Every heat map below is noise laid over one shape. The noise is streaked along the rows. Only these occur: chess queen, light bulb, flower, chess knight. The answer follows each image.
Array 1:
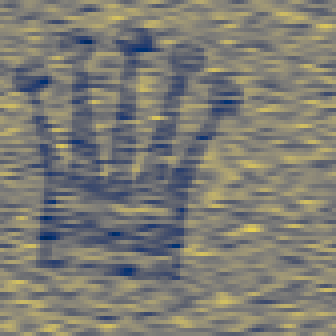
dark chess queen
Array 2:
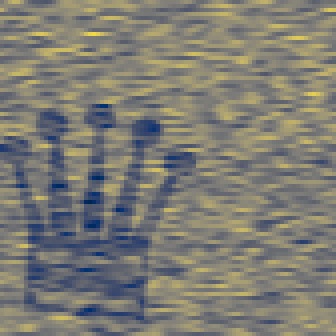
dark chess queen
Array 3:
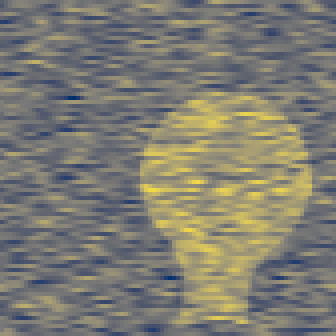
light light bulb
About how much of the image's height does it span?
two thirds
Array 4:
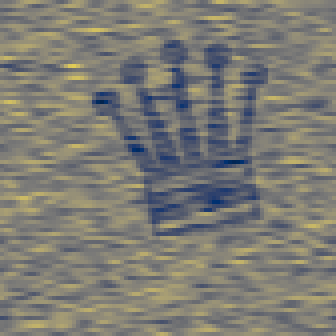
dark chess queen
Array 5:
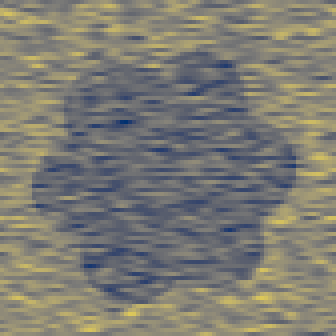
dark flower
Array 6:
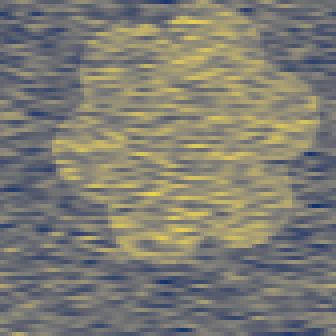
light flower
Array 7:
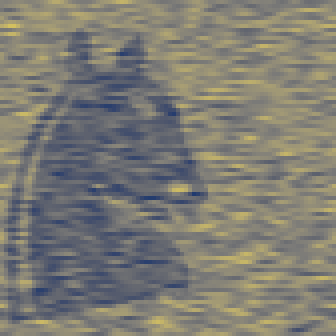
dark chess knight
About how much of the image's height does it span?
nearly all
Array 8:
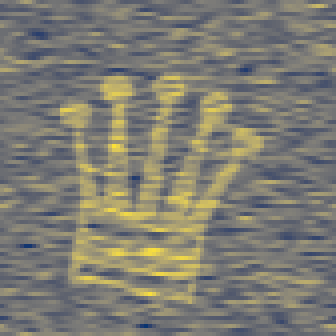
light chess queen
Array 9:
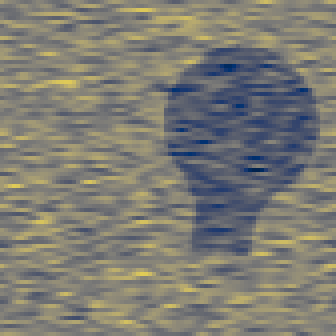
dark light bulb
